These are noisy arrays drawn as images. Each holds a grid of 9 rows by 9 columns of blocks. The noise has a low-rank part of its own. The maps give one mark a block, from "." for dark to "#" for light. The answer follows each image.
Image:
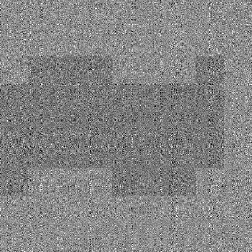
# # # # # # # # #
# # # # # # # # #
# . . . # # # . #
. . . . . . . . #
. . . . . . . . #
. . . . . . . . #
. # # # . . . # #
# # # # # # # # #
# # # # # # # # #
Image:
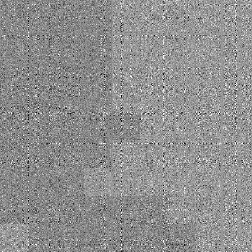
. . . . # # # # #
. . . . # # # # #
. . . . # # # # #
. . . . # # # # #
. . . . . # # # #
. . . . # # # # #
. . . # # # # # #
. . . . . . # # #
# . . . . . . # #
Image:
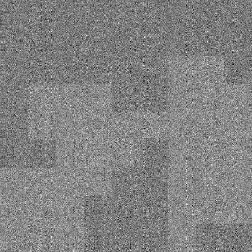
. . . . . . . . .
. . . . . . . . .
. . . . . . # # .
. # # # . . # # #
. # # # # # # # #
. . # # # . # # #
# # # # . . # # #
# # # . . . # # #
# # # . . . # . .
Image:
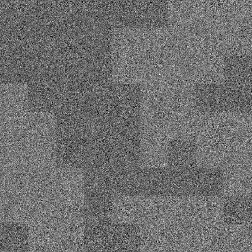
. . . . . . # # #
. . . . # # # # #
. . . . # # # # .
# . . . . # # . .
# # . . . # # # #
# # . . . # . # #
# # # . . . . . #
# # # . # # # # .
. # # . . # # # #
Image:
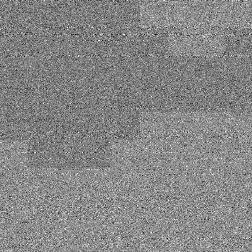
. . . . . # # # #
. . . . . . # # .
. . . . . . . . .
. . . . . . . . .
. . . . . # # # #
# . . . # # # # #
# # # # # # # # #
# # # # # # # # #
# # # # # # # # #
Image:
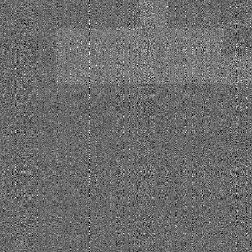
. . . . . # . . .
. . # # # # # # .
. . # # # # # # #
. . . . . . . . .
. . . . . . . . .
. . . . . . . . .
. . . . . . . . .
. . . . . . . . .
. . . . . . . . .
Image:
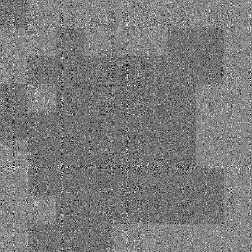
. # # # # # # # #
# # . # # # . . #
# . . . . . . . #
. # . . . . . # #
. . . . . . . # #
# . . . . . . # #
# . . . . . . . #
# # . . . . . . #
# . . . # # # # #
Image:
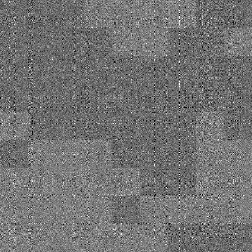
. . . # # # # . .
. . . . # # . . #
. . . . . . . . .
. . . . . . . . .
# . . . . . . # .
. # # # . . . # #
# # # # # . . # #
# # # # . # # # #
# # # # # # . . .
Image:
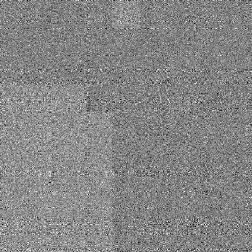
. . . . # . . . .
. . . . . . . . .
. . . . . . . . .
# # # . . . . . .
# # # # . . . . .
# # # # . . . . .
# # # # . . . . .
# # # # . . . . .
# # # # . . . . .
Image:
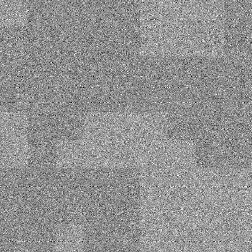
# . . . . # # # .
. . . . . # # # .
. . . . . . . . .
. . . . . . . . .
# . . # # # . . .
# . # # # # # . .
. . . . . # # # #
. . . . . # # # #
. . # . . # # # #
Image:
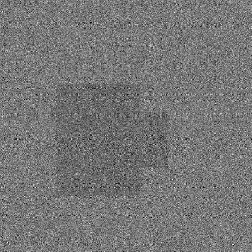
# # # # # # # # #
# # # # # # # # #
# # # # # # # # #
# # . . . # # # #
# # . . . . # # #
# # . . . . # # #
# # . . . # # # #
# # # # # # # # #
# # # # # # # # #
